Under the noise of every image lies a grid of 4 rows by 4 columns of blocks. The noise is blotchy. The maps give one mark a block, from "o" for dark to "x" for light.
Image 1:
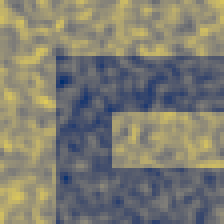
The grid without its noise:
xxxx
xooo
xoxx
xooo
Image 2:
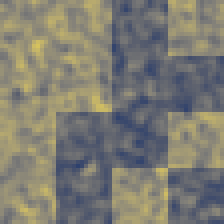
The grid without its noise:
xxox
xxoo
xoox
xoxo
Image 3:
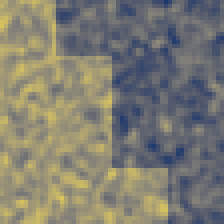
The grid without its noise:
xooo
xxoo
xxoo
xxxo
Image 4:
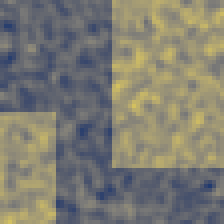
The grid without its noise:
ooxx
ooxx
xoxx
xooo
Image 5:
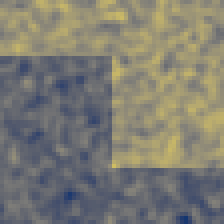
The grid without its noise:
xxxx
ooxx
ooxx
oooo
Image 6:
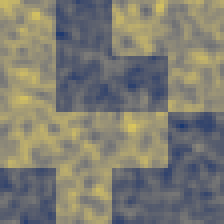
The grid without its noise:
xoxx
xoox
xxxo
oxoo
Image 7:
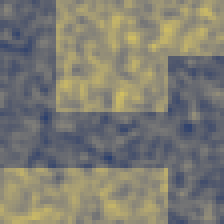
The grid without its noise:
oxxx
oxxo
oooo
xxxo
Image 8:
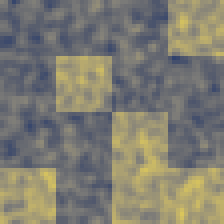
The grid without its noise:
ooox
oxoo
ooxo
xoxx
